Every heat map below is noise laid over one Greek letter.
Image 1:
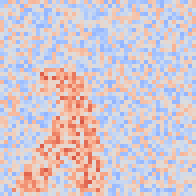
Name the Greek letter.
lambda
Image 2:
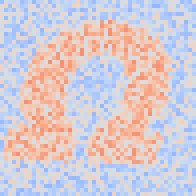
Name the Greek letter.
omega
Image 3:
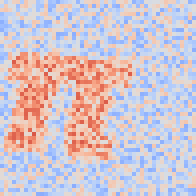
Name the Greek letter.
pi
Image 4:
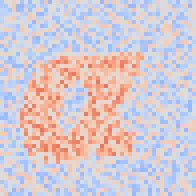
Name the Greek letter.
alpha
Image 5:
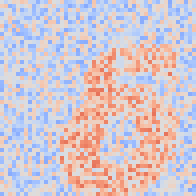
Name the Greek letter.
delta
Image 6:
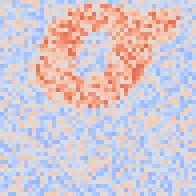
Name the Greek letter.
sigma
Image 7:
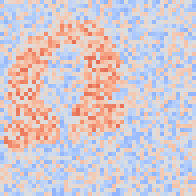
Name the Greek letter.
omega
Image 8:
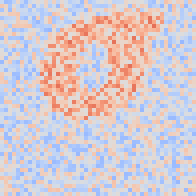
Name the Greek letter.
sigma
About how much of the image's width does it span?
two thirds
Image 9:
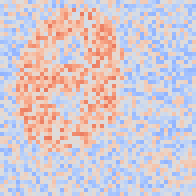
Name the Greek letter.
theta
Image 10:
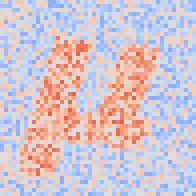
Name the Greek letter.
mu
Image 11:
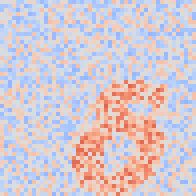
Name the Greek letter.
delta
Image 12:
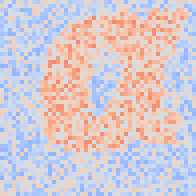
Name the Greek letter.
alpha
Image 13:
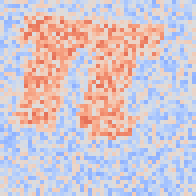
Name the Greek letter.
pi
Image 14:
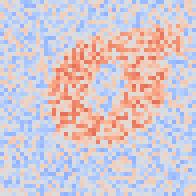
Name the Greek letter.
sigma
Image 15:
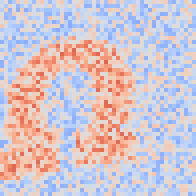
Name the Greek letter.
omega
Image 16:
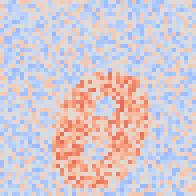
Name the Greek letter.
theta
